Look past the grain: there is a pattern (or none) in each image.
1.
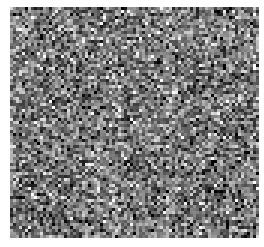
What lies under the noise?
only noise
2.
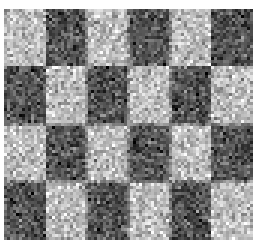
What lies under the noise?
a checkerboard
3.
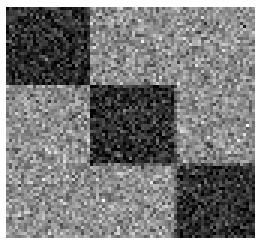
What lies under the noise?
blocks along the diagonal
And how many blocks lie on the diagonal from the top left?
3
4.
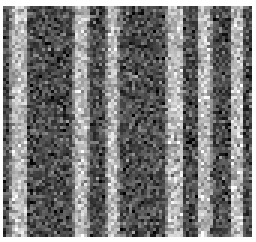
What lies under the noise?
bands of columns
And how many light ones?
6
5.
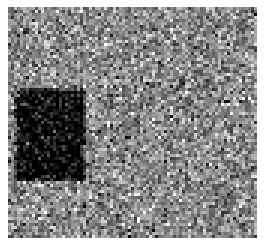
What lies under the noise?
one block
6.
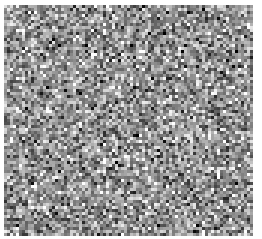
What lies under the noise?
only noise
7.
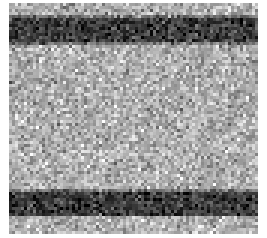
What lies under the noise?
bands of rows
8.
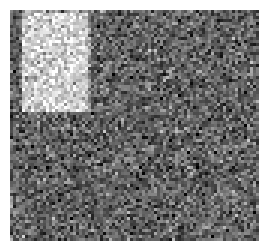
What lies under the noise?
one block
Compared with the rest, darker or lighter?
lighter
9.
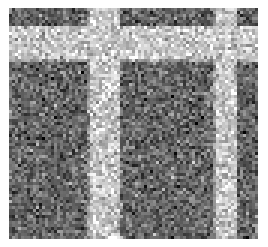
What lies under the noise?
bands of rows crossing bands of columns
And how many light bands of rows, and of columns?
1 and 2
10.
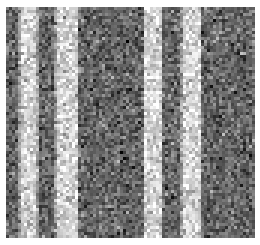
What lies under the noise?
bands of columns
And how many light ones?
4
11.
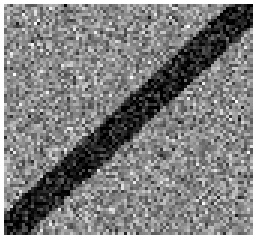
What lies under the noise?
a diagonal band
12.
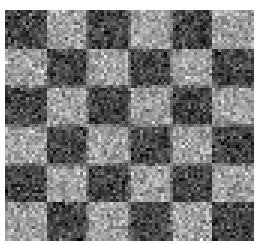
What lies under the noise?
a checkerboard
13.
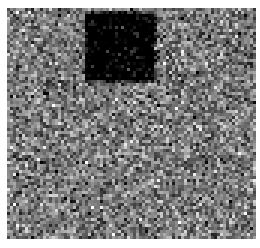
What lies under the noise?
one block
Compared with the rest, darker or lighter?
darker
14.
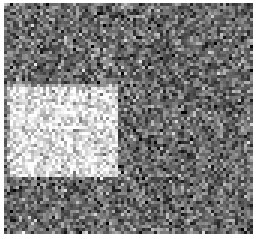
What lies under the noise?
one block
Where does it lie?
middle left
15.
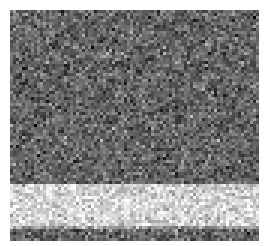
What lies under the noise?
one band of rows
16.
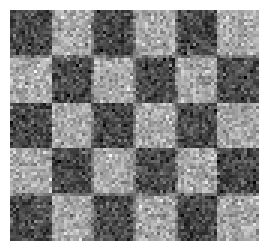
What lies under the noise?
a checkerboard
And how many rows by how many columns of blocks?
5 by 6
